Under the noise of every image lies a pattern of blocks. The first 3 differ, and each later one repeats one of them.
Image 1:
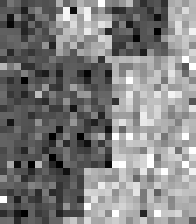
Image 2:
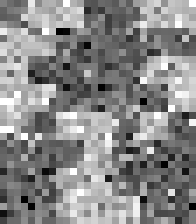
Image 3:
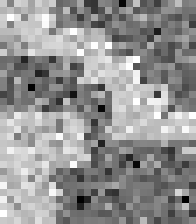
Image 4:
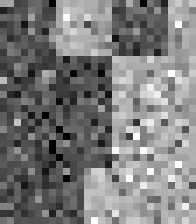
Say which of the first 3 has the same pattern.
1
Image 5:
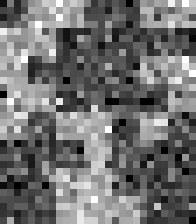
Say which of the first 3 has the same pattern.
2
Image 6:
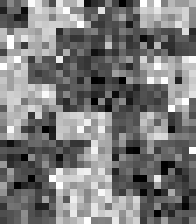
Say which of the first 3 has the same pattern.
2
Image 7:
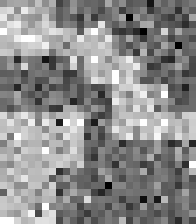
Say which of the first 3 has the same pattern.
3
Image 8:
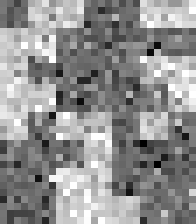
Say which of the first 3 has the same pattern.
2
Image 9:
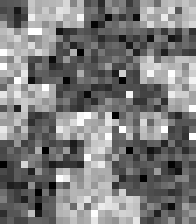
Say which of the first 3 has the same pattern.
2
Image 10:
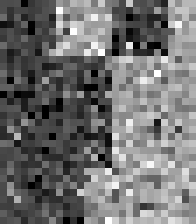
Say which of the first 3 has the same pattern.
1
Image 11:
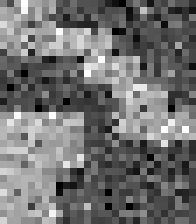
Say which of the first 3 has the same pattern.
3
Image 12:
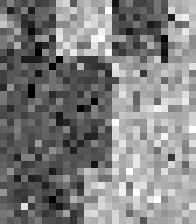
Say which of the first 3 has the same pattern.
1
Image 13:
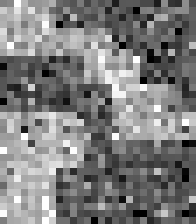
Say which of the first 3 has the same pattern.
3
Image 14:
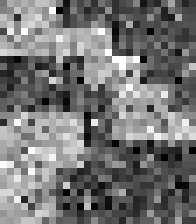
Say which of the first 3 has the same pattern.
3
